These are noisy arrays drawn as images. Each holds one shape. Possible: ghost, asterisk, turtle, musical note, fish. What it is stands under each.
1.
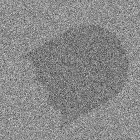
ghost
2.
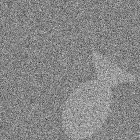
fish
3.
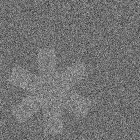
asterisk
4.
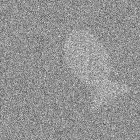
fish
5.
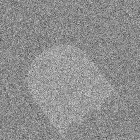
ghost
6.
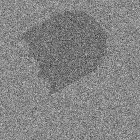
ghost
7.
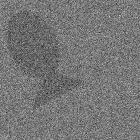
fish
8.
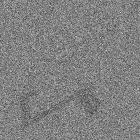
musical note
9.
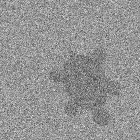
turtle
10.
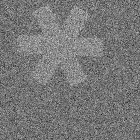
asterisk
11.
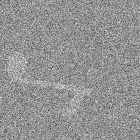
musical note
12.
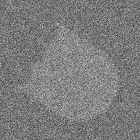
ghost
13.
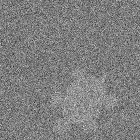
turtle
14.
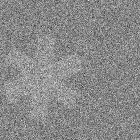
asterisk
